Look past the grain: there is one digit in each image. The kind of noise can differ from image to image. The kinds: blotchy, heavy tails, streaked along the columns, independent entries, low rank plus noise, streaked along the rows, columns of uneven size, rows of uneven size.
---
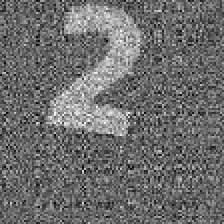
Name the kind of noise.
low rank plus noise
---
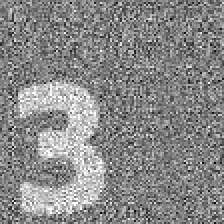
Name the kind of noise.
low rank plus noise
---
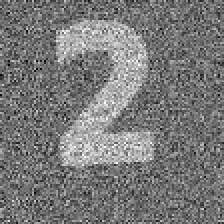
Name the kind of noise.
low rank plus noise
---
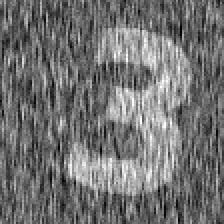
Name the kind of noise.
streaked along the columns
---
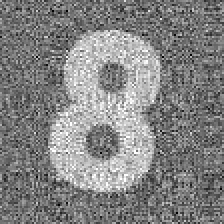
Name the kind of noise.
low rank plus noise
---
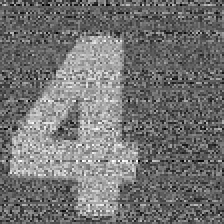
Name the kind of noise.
rows of uneven size
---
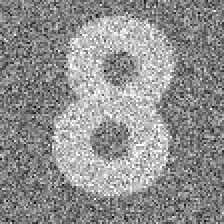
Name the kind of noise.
independent entries
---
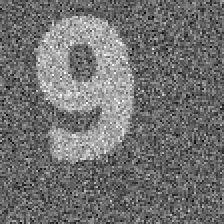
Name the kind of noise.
independent entries
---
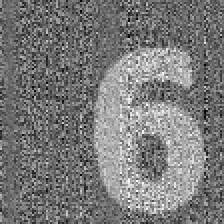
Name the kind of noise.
columns of uneven size
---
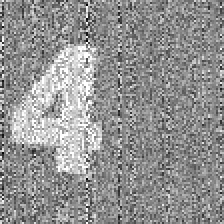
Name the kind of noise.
columns of uneven size
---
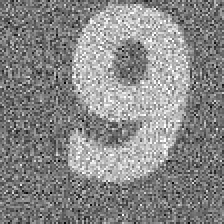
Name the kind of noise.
low rank plus noise
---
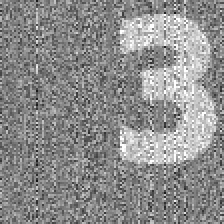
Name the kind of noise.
columns of uneven size
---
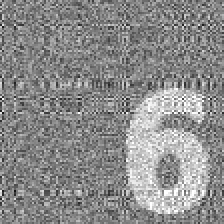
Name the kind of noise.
low rank plus noise
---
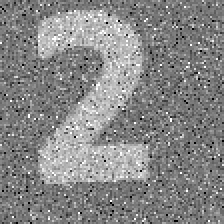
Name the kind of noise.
heavy tails
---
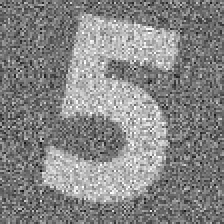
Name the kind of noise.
low rank plus noise
